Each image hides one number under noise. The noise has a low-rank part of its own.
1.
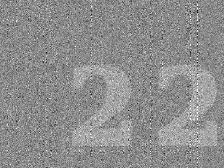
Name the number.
22
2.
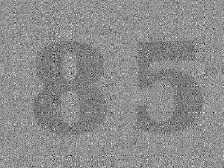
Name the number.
85
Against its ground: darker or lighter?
darker
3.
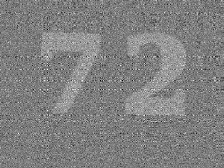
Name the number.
72
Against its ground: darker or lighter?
lighter
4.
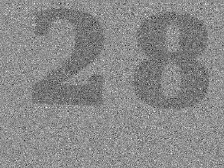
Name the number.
28
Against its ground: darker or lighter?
darker
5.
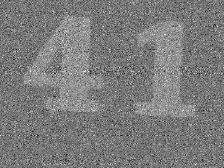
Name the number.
41
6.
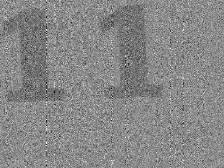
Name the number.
11
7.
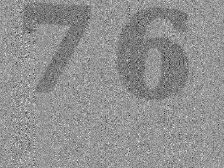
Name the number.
76
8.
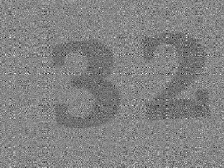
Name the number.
32
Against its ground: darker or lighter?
darker
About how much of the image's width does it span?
two thirds
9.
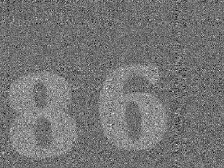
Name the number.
86
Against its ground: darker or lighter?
lighter
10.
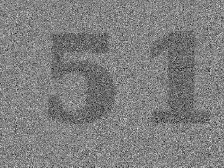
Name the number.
51
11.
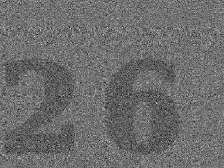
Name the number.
26
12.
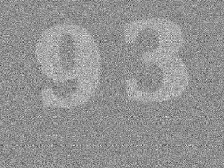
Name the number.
93
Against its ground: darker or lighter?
lighter
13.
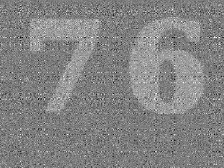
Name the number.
76
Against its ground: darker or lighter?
lighter
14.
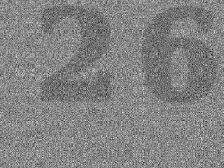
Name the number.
26
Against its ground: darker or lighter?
darker
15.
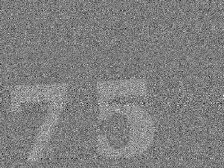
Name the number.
75
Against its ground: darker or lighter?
lighter
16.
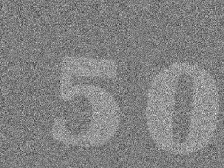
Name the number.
50
